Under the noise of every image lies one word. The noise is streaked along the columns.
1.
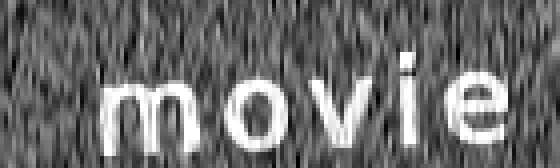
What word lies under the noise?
movie
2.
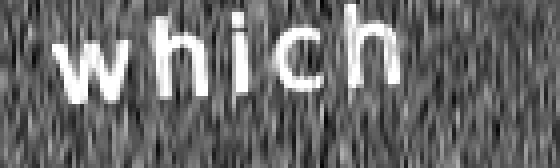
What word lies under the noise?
which
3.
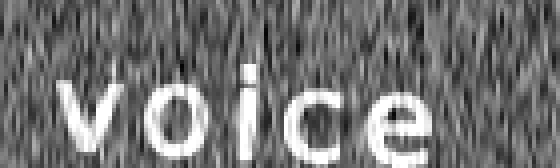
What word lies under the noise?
voice
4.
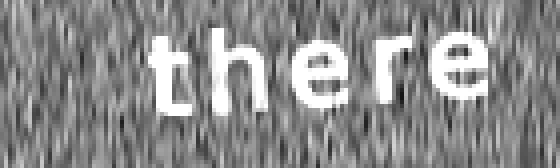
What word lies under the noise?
there
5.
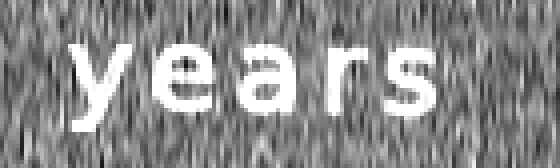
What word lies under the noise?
years
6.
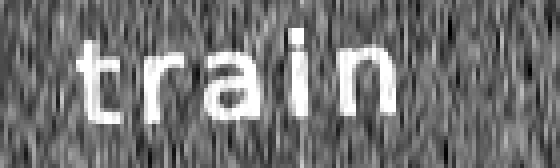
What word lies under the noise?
train
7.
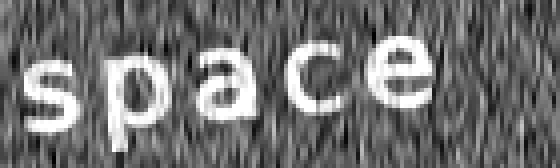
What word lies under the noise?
space
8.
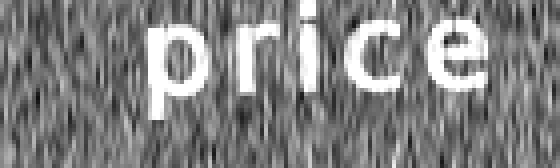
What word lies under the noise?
price
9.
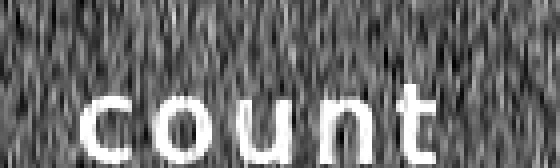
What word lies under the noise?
count
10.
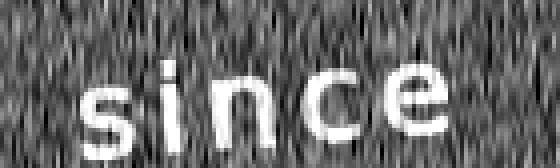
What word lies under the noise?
since
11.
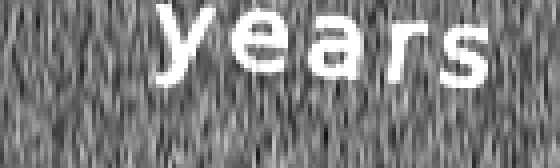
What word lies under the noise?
years
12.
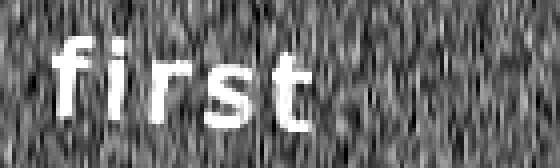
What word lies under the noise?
first
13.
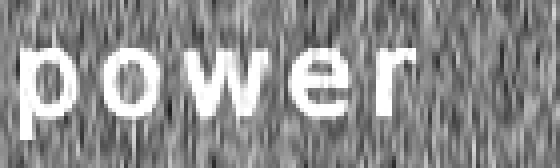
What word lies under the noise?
power
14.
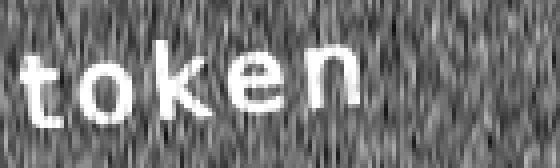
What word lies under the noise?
token
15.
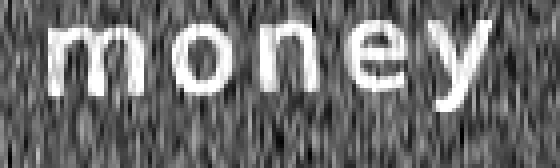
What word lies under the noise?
money
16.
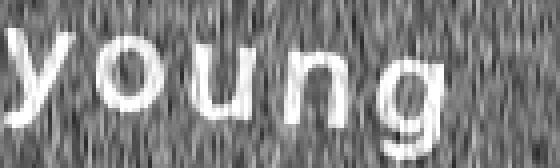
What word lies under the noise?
young
